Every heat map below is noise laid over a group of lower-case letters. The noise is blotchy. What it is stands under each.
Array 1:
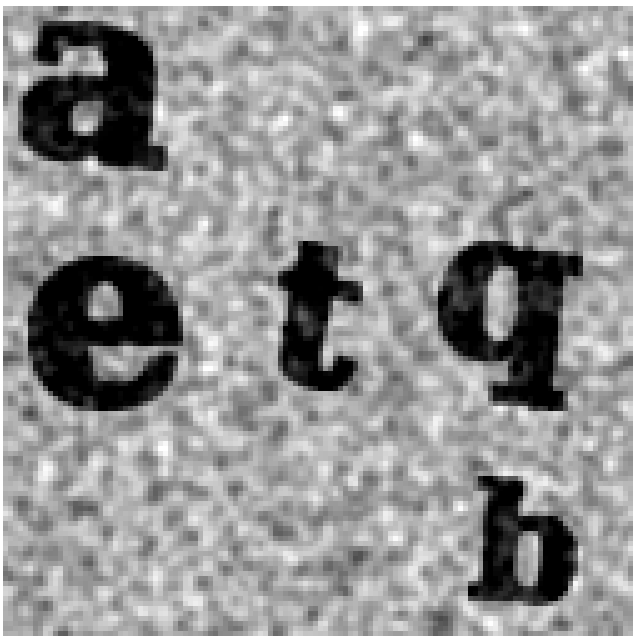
top left: a; middle left: e; centre: t; middle right: q; bottom right: b
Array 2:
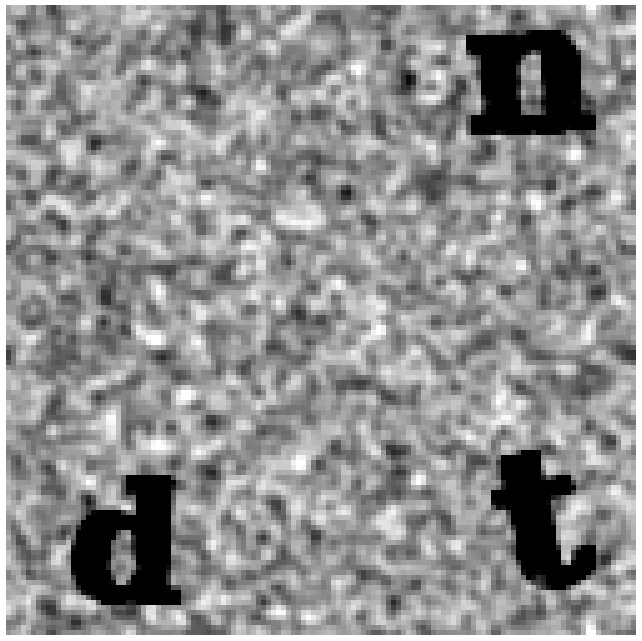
top right: n; bottom left: d; bottom right: t
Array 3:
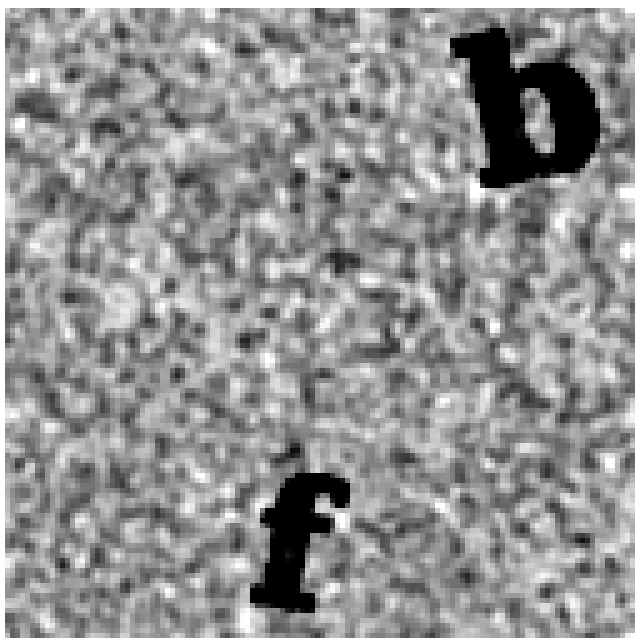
top right: b; bottom middle: f
